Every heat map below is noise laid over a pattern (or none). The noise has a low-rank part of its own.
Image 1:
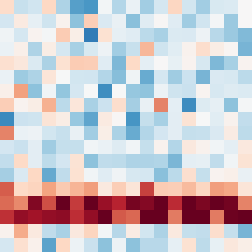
one band of rows
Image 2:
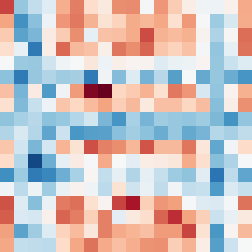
bands of rows crossing bands of columns
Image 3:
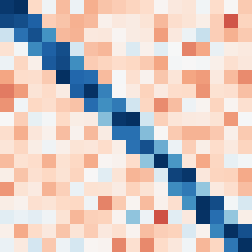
a diagonal band
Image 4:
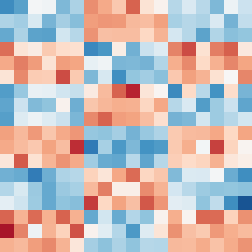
a checkerboard
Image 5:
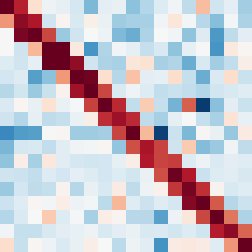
a diagonal band
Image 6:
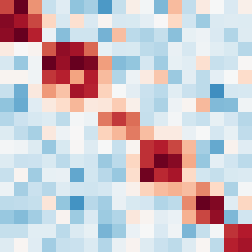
blocks along the diagonal
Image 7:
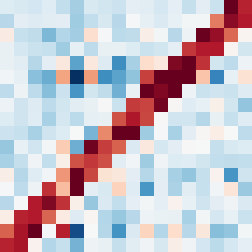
a diagonal band
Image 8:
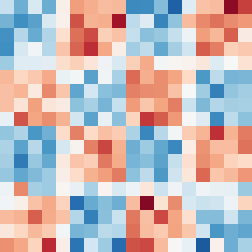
a checkerboard
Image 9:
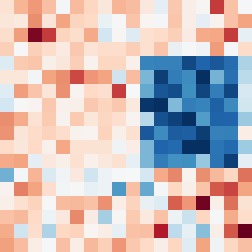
one block
